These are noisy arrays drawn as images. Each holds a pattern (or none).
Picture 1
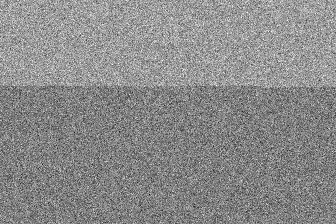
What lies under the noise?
a sharp edge
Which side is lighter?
top
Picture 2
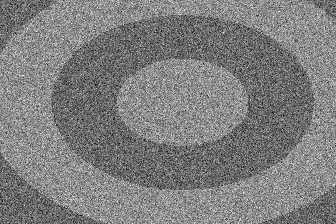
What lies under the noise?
rings round one point
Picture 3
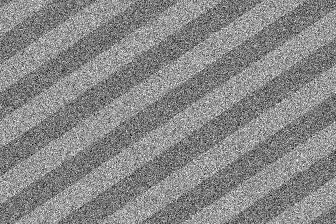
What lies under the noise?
diagonal stripes
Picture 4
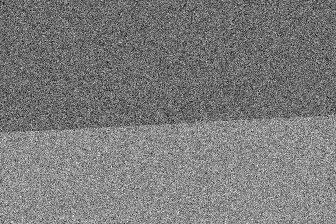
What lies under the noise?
a sharp edge
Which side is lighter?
bottom
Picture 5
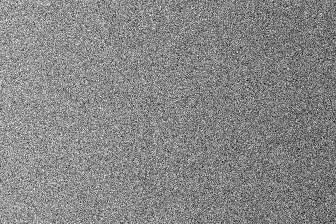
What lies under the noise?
a smooth slope
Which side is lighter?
left
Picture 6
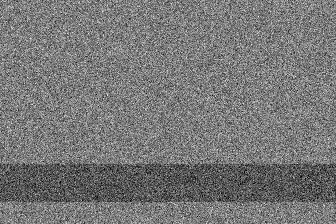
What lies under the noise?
one horizontal stripe
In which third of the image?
bottom
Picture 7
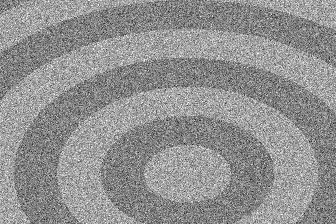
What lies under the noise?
rings round one point
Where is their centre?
bottom middle
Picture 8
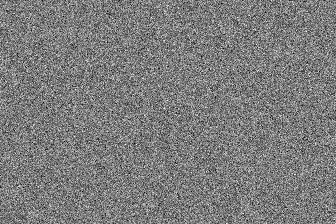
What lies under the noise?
only noise
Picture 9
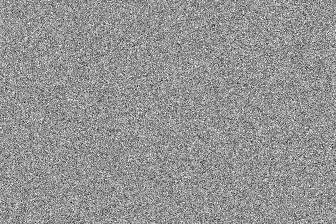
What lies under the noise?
only noise
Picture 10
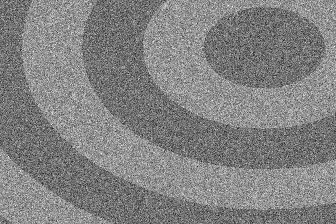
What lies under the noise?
rings round one point
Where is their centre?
top right
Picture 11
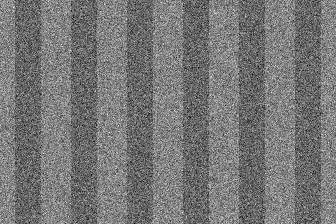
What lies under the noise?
vertical stripes
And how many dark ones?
6
